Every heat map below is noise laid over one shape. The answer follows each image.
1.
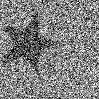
star
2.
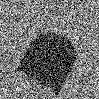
ghost
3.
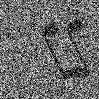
pair of musical notes
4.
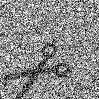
pair of scissors
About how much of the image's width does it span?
two thirds
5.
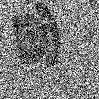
telephone
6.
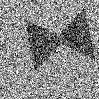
bow tie
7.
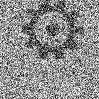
gear
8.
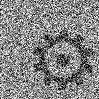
gear
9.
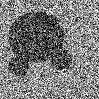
bear's head
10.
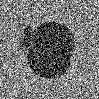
apple
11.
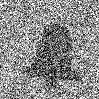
bell
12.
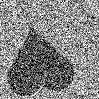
heart
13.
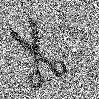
pair of scissors
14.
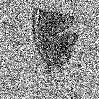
chess knight
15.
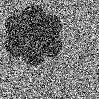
flower
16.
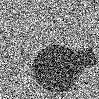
light bulb
